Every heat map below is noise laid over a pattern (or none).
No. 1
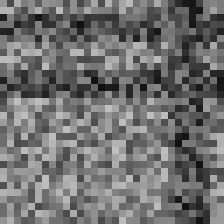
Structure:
bands of rows crossing bands of columns
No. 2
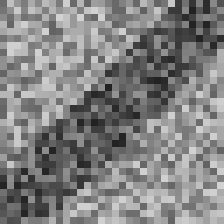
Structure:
a diagonal band
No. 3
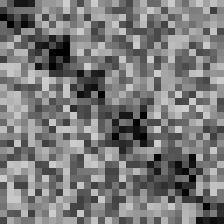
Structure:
blocks along the diagonal
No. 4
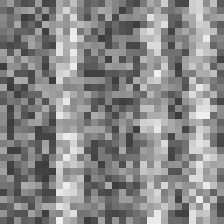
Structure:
bands of columns
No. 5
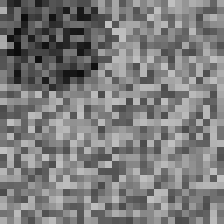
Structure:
one block
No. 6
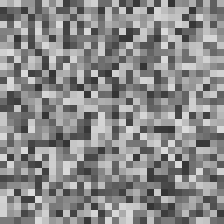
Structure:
only noise
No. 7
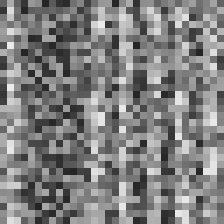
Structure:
bands of columns
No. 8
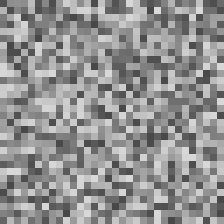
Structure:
only noise
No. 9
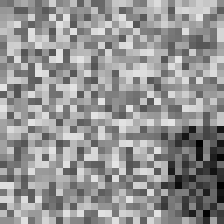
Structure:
one block
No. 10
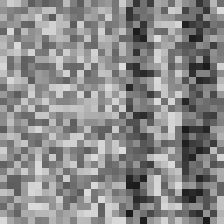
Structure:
bands of columns
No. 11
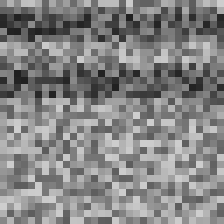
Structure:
bands of rows
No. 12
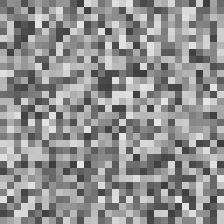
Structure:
only noise
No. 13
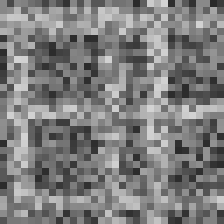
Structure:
bands of rows crossing bands of columns
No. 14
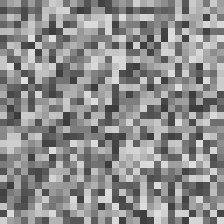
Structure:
only noise
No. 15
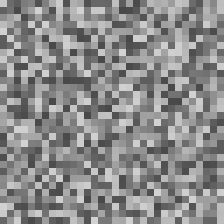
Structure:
only noise
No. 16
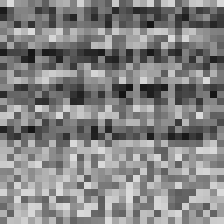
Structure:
bands of rows
